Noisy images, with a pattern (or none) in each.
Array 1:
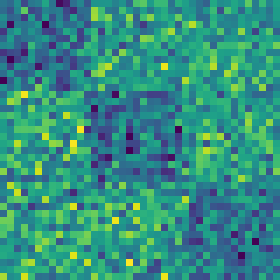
blocks along the diagonal
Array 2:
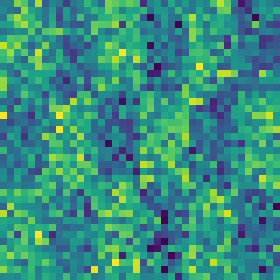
a checkerboard
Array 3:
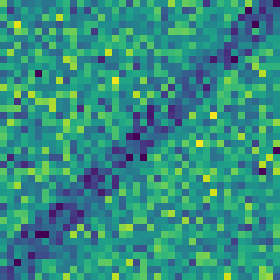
a diagonal band
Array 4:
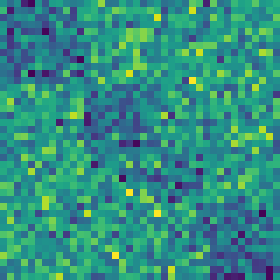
blocks along the diagonal
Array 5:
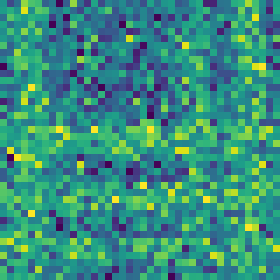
bands of rows crossing bands of columns
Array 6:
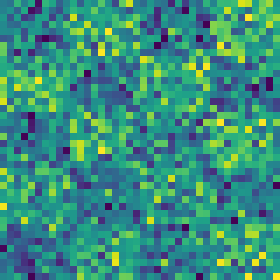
a checkerboard
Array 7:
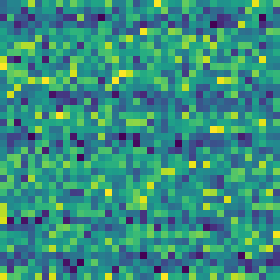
bands of rows
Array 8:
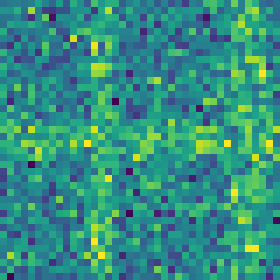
bands of rows crossing bands of columns
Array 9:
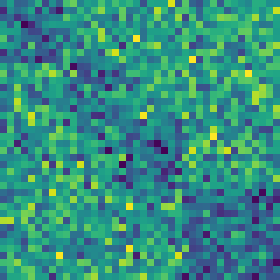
blocks along the diagonal
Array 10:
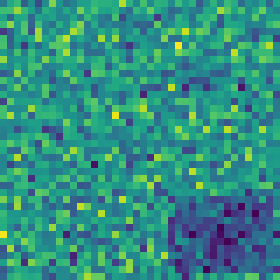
one block
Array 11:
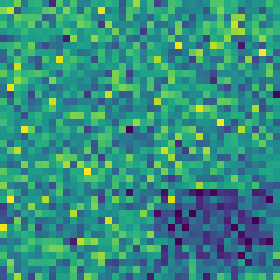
one block
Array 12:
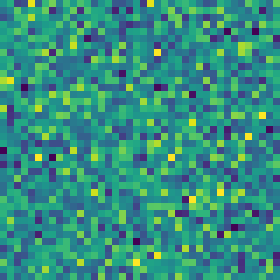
only noise
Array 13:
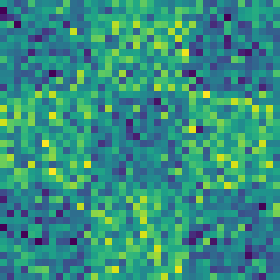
a checkerboard
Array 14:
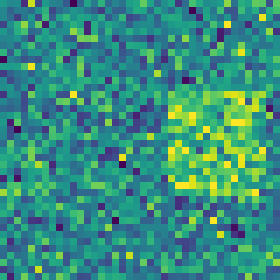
one block
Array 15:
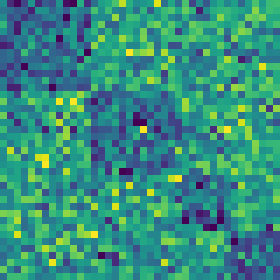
blocks along the diagonal
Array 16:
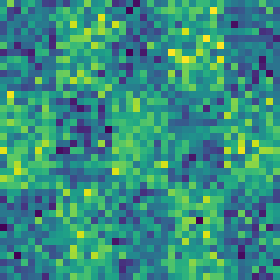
a checkerboard
